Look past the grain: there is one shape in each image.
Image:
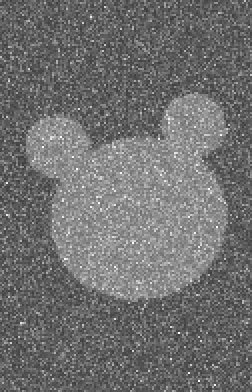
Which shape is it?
bear's head
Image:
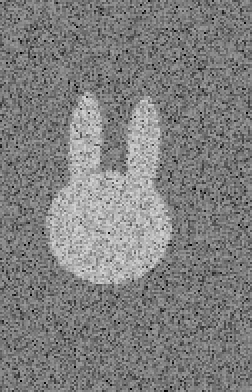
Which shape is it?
rabbit's head
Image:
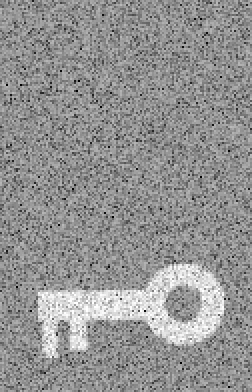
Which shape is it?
key
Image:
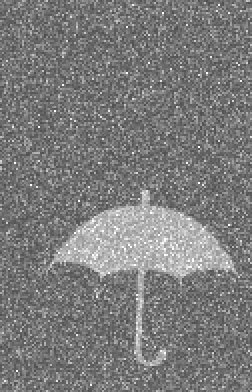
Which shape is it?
umbrella
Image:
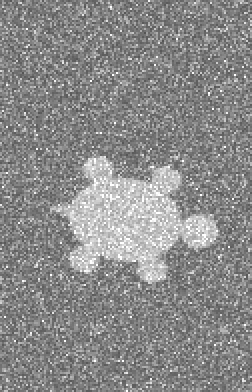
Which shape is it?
turtle
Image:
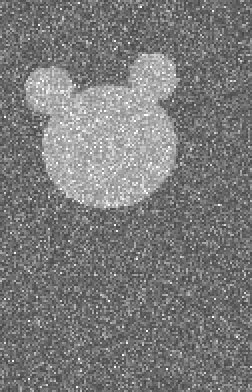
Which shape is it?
bear's head
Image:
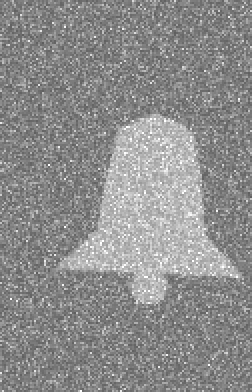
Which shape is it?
bell
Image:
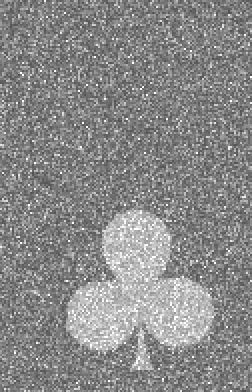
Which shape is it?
club
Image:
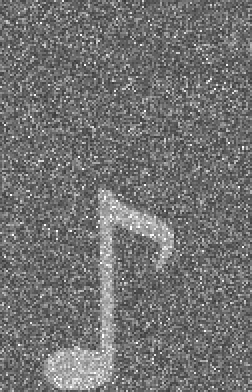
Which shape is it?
musical note
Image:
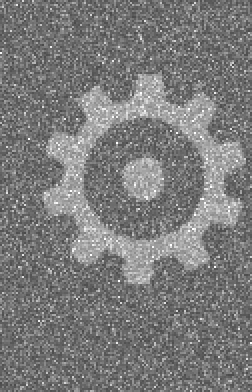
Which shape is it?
gear
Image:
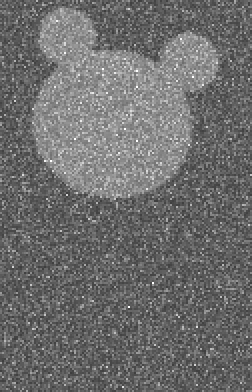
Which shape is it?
bear's head
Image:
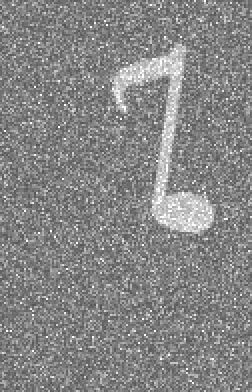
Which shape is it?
musical note
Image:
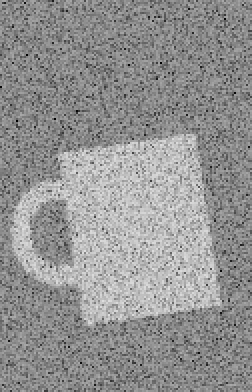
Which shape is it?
cup
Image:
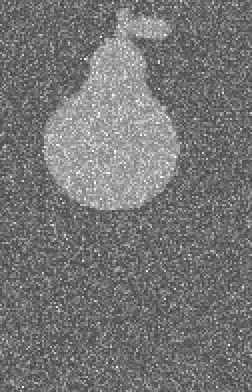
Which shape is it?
pear
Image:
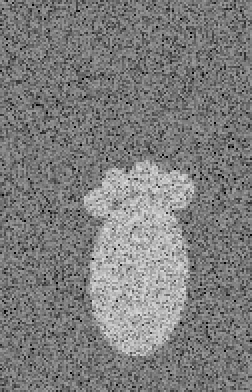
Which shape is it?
footprint
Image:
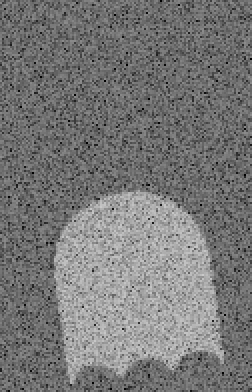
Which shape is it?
ghost
